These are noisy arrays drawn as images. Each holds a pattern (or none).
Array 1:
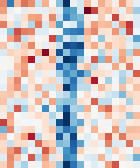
one vertical stripe
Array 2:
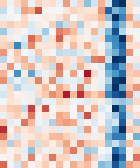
one vertical stripe
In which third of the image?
right
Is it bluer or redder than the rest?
bluer
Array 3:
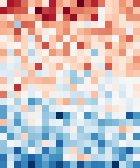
a smooth slope
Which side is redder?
top
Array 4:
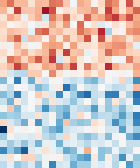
a sharp edge
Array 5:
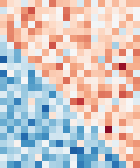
a sharp edge
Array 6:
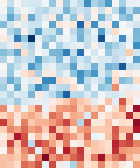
a sharp edge
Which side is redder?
bottom
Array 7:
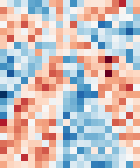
spokes from one point
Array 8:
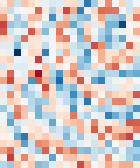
rings round one point
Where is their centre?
top right
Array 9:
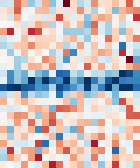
one horizontal stripe
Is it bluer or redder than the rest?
bluer
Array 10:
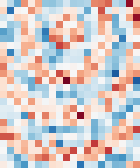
rings round one point
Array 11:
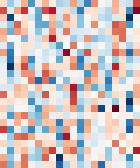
vertical stripes
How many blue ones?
6
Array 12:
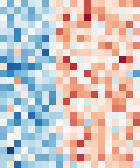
a sharp edge
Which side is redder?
right
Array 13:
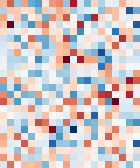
only noise
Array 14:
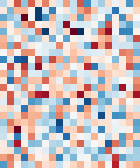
only noise
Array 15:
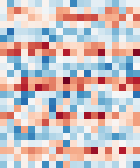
horizontal stripes
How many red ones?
5
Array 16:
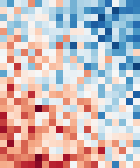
a smooth slope
